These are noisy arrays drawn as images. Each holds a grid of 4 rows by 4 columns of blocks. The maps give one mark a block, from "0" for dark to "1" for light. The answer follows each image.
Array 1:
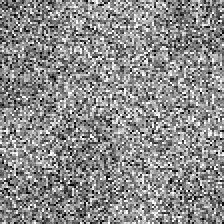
0110
0111
1011
0010
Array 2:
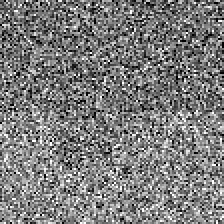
0000
0000
1011
1111
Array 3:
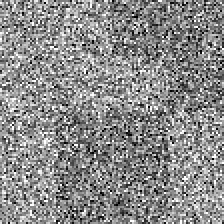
1100
1110
1001
1001
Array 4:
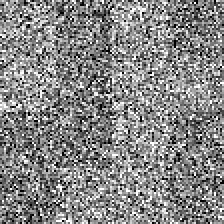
1010
1011
0010
0110
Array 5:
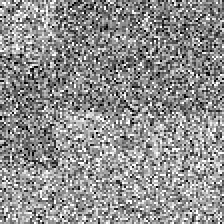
1000
0000
0111
1111
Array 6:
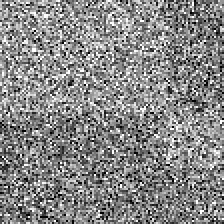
1110
1110
0001
0000
